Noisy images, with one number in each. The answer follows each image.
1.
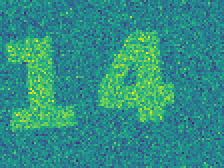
14
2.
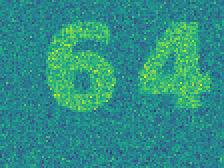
64
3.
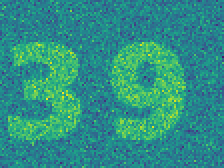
39
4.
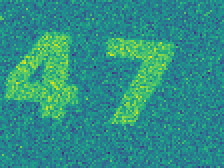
47
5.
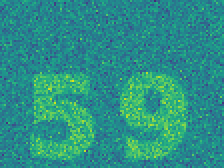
59
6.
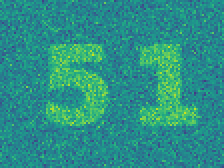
51
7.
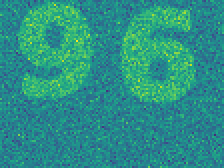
96
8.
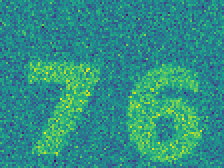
76
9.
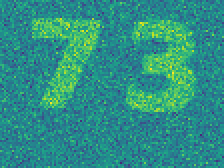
73
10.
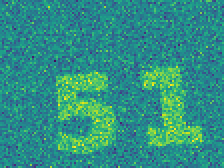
51
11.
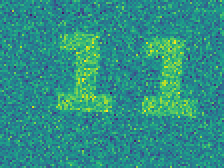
11
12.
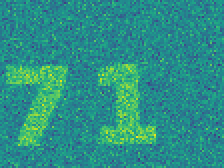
71
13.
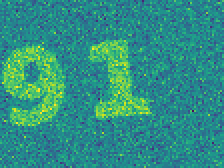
91
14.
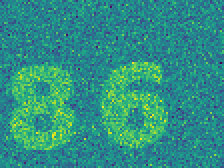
86
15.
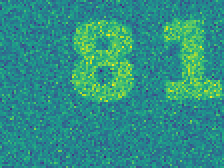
81
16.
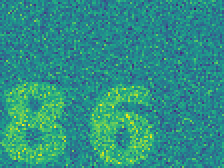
86
